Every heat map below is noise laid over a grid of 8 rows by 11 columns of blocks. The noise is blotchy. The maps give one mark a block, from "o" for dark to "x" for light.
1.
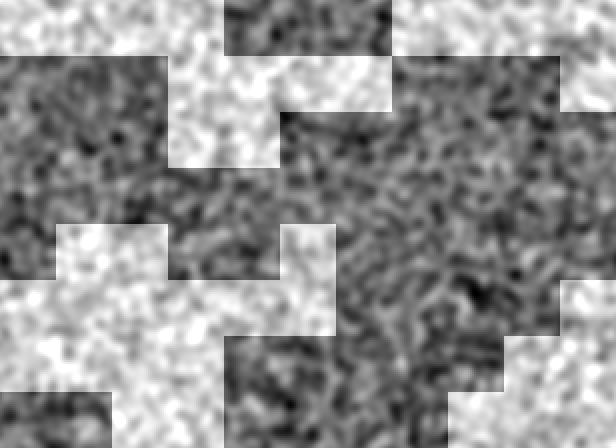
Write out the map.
x x x x o o o x x x x
o o o x x x x o o o x
o o o x x o o o o o o
o o o o o o o o o o o
o x x o o x o o o o o
x x x x x x o o o o x
x x x x o o o o o x x
o o x x o o o o x x x
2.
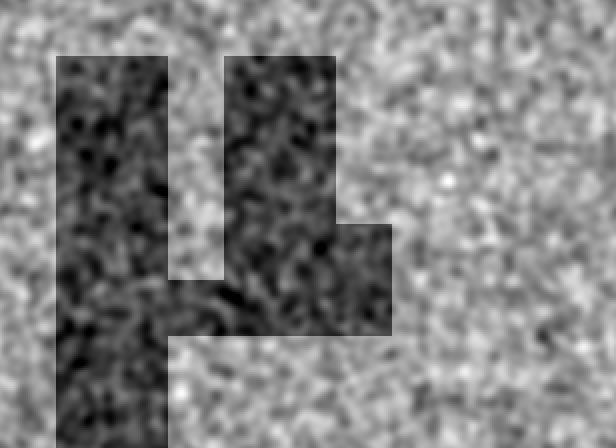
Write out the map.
x x x x x x x x x x x
x o o x o o x x x x x
x o o x o o x x x x x
x o o x o o x x x x x
x o o x o o o x x x x
x o o o o o o x x x x
x o o x x x x x x x x
x o o x x x x x x x x
